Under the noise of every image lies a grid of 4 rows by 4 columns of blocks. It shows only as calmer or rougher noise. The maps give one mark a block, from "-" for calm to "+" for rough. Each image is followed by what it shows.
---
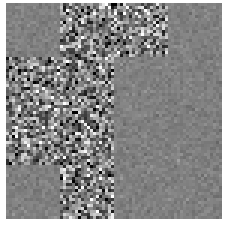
-++-
++--
++--
-+--
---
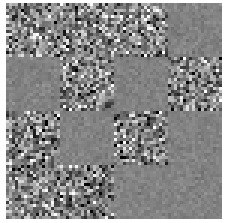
+++-
-+-+
+-+-
++--
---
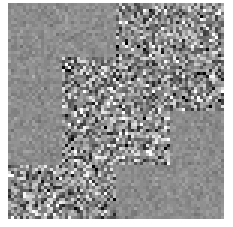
--++
-+++
-++-
++--
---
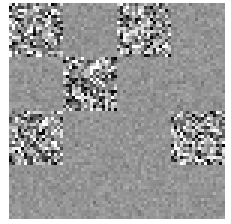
+-+-
-+--
+--+
----
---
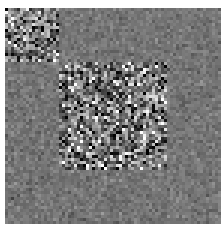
+---
-++-
-++-
----
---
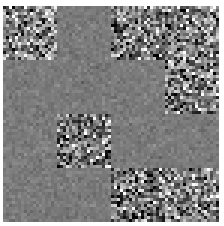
+-++
---+
-+--
--++
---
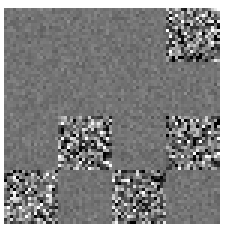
---+
----
-+-+
+-+-
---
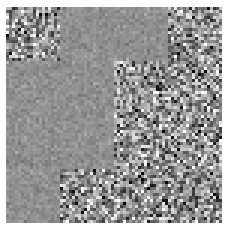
+--+
--++
--++
-+++
